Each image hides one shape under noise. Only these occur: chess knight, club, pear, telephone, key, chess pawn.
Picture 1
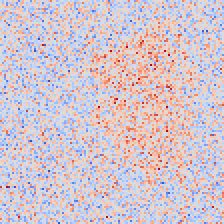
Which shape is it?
chess knight
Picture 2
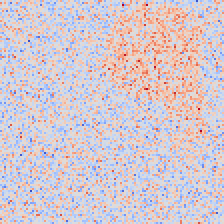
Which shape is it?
pear
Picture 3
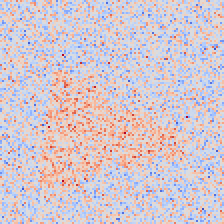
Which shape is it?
chess pawn
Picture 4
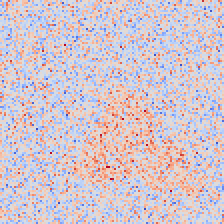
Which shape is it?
chess pawn
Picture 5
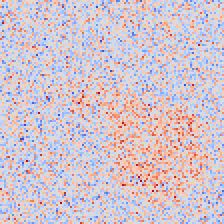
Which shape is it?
pear
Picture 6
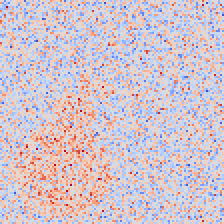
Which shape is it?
pear
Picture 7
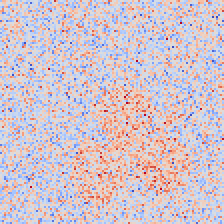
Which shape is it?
club
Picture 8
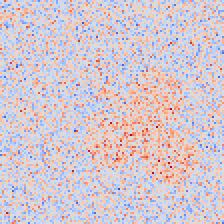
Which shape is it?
club
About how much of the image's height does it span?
half
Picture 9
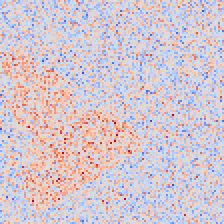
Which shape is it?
chess pawn
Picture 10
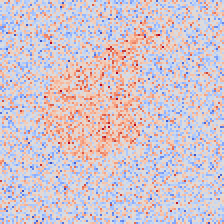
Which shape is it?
pear
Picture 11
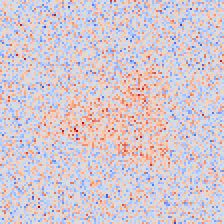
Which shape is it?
chess pawn
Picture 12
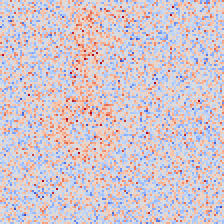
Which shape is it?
key
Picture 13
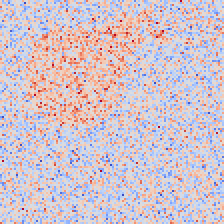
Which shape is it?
pear
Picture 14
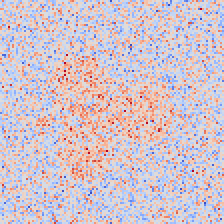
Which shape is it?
club
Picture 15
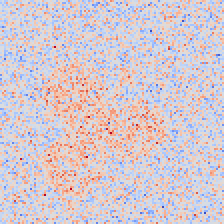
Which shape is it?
club
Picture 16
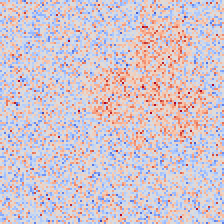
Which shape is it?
club
